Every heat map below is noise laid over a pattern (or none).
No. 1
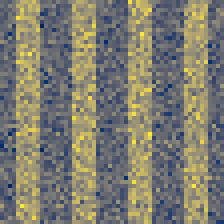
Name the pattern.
vertical stripes
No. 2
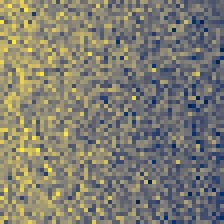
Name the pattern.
a smooth slope
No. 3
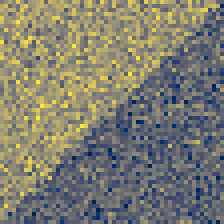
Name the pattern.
a sharp edge
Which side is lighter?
top left
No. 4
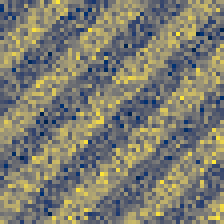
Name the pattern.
diagonal stripes
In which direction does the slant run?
bottom left to top right
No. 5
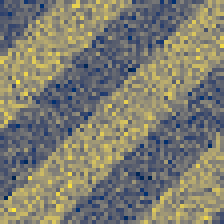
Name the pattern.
diagonal stripes
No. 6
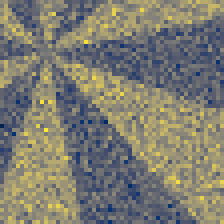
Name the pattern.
spokes from one point
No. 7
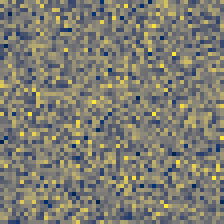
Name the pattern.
only noise
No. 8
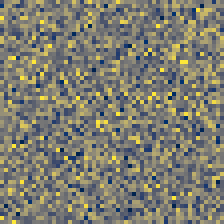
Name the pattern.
only noise
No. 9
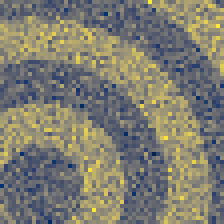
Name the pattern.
rings round one point
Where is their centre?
bottom left
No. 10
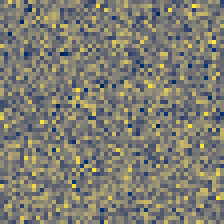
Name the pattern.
only noise
